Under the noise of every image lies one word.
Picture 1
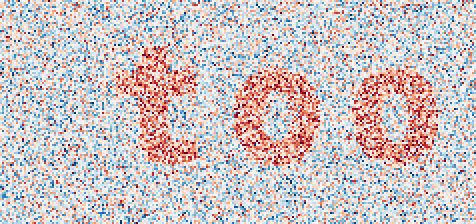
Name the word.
too
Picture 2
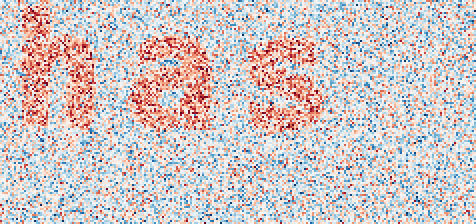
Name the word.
has
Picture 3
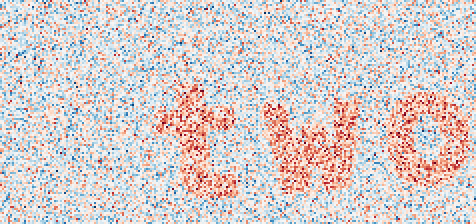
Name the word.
two
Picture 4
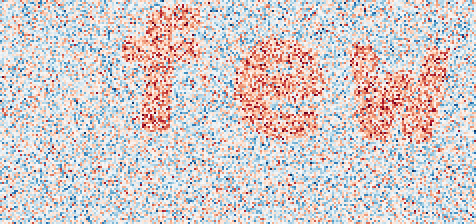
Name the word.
few
